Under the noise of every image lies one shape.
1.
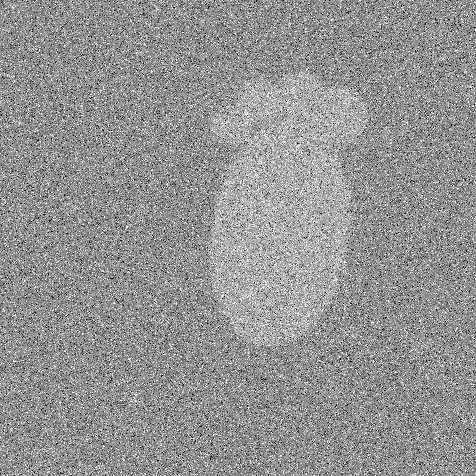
footprint
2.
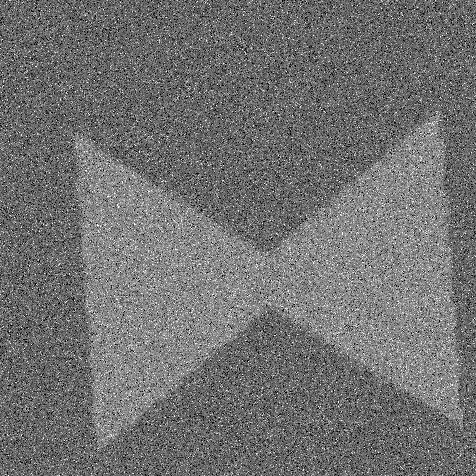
bow tie
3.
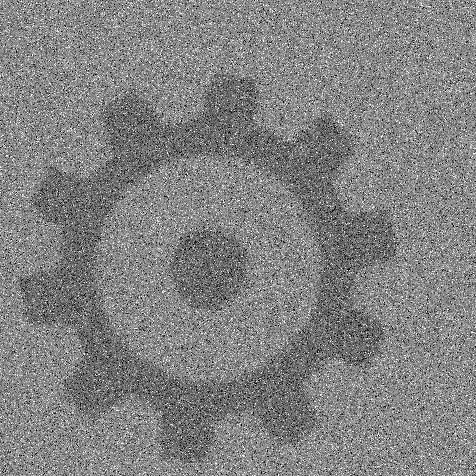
gear
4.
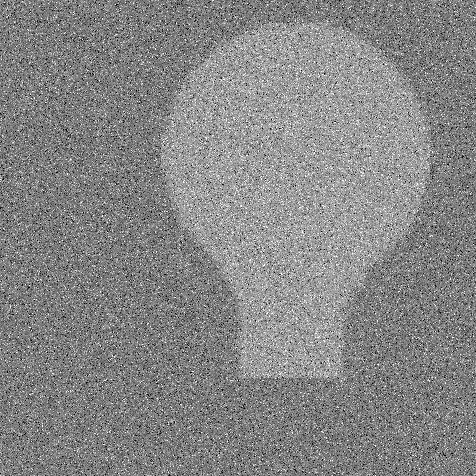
light bulb
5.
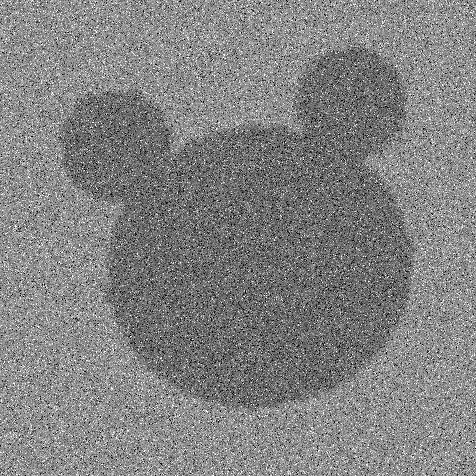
bear's head
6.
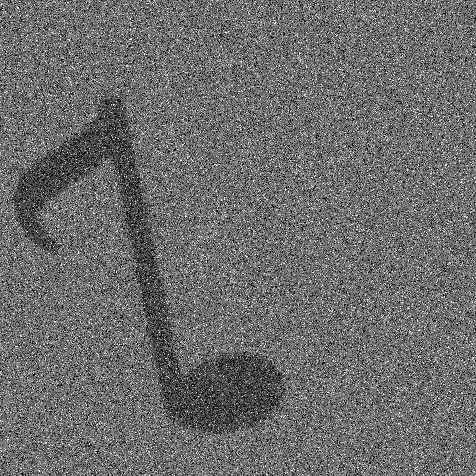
musical note
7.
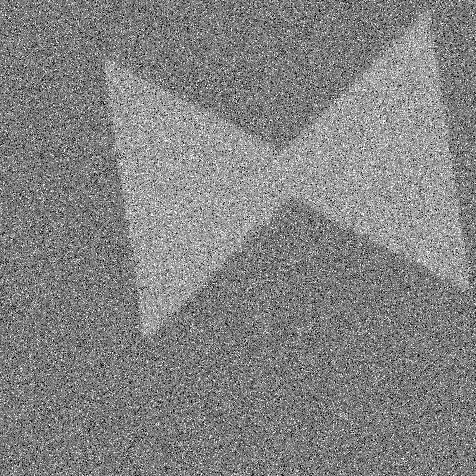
bow tie
